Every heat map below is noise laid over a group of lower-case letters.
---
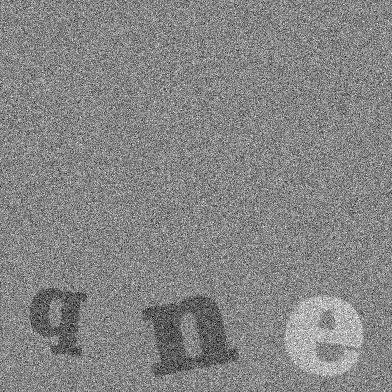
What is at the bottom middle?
n
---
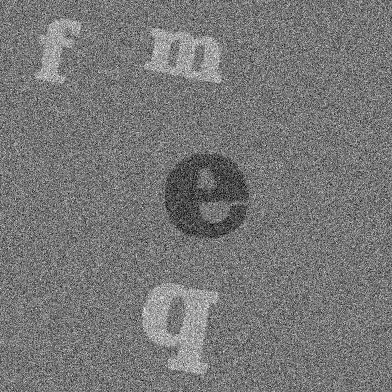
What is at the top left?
f
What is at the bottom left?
nothing
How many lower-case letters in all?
4
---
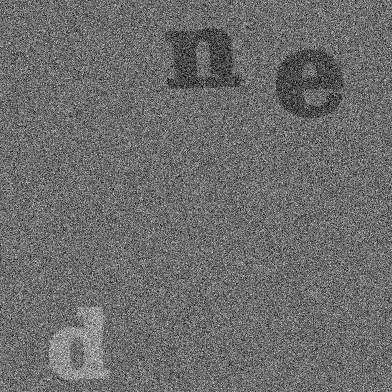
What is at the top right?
e
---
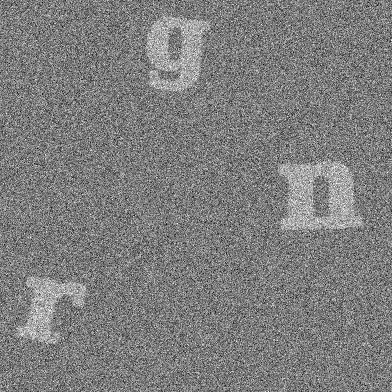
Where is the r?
bottom left
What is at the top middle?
g
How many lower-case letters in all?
3
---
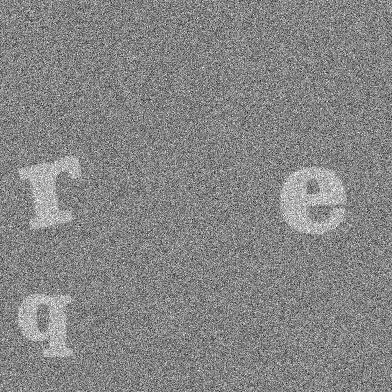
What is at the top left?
nothing
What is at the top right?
nothing
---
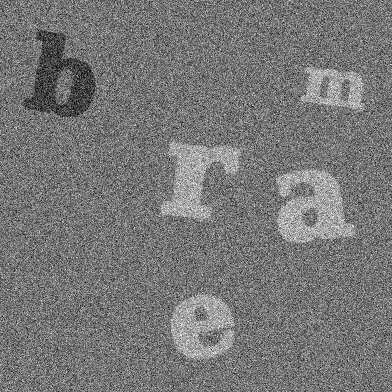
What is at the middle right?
a
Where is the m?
top right
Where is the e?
bottom middle
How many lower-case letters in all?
5
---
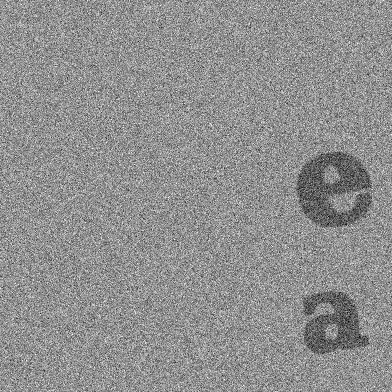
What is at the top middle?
nothing
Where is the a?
bottom right
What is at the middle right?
e
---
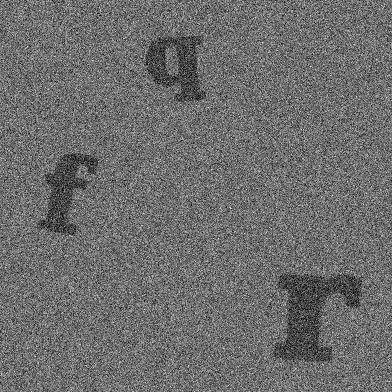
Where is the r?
bottom right
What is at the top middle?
q
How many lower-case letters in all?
3
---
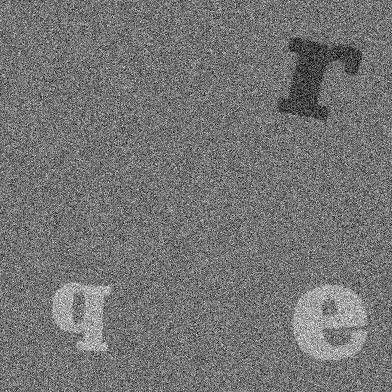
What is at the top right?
r
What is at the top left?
nothing
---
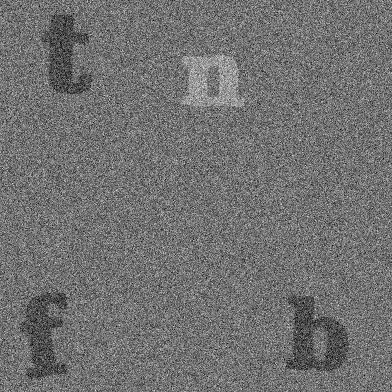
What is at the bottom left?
f
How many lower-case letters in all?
4
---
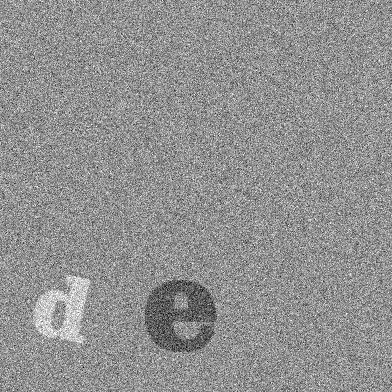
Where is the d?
bottom left
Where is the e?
bottom middle
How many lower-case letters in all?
2
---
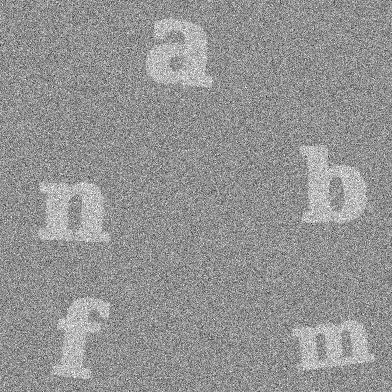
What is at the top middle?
a
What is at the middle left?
n
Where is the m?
bottom right
